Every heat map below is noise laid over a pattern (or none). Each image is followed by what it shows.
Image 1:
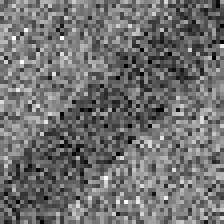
a diagonal band
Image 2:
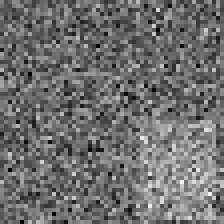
one block
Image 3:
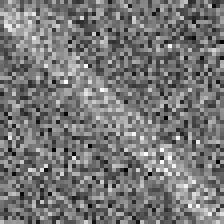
a diagonal band
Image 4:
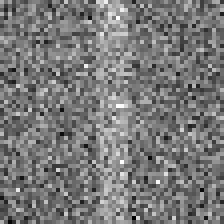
one band of columns
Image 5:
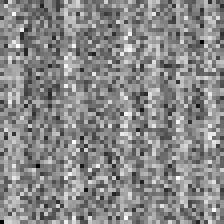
bands of columns
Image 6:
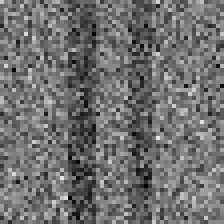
bands of columns
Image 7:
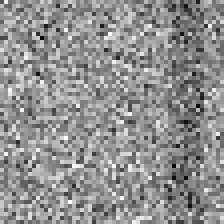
one band of columns
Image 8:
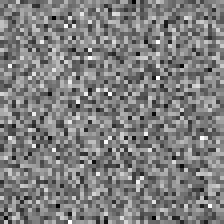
only noise
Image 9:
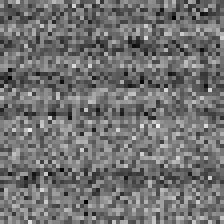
bands of rows
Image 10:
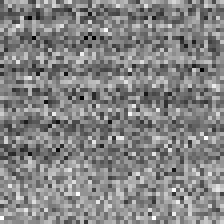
bands of rows
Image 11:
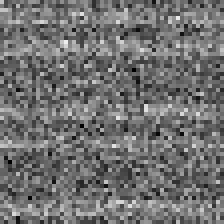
bands of rows
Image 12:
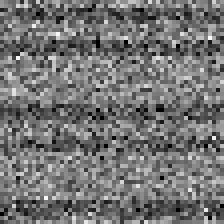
bands of rows
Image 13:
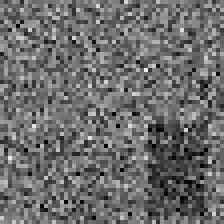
one block
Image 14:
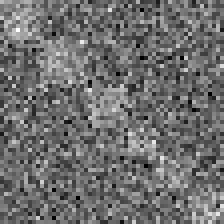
blocks along the diagonal
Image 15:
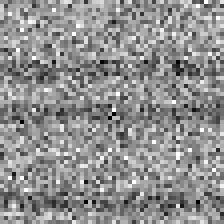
bands of rows
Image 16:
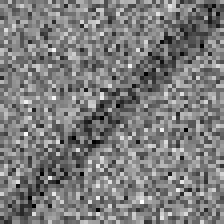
a diagonal band
